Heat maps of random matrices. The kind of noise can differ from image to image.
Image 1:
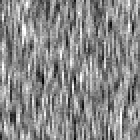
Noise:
streaked along the columns
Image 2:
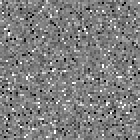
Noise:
heavy tails
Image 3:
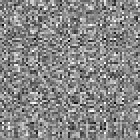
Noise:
low rank plus noise
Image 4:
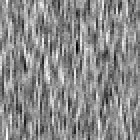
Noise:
streaked along the columns
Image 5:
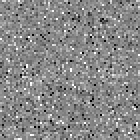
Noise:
heavy tails
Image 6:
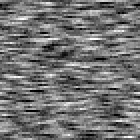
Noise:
streaked along the rows
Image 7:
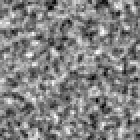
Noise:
blotchy
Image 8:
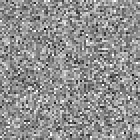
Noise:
independent entries
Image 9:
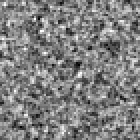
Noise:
blotchy
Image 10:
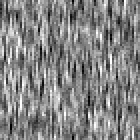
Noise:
streaked along the columns
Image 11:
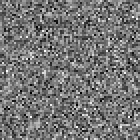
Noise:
independent entries
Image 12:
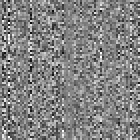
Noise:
columns of uneven size
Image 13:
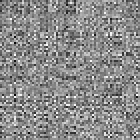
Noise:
low rank plus noise
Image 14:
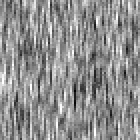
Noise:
streaked along the columns
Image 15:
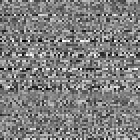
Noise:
rows of uneven size
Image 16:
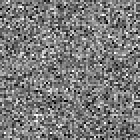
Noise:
independent entries
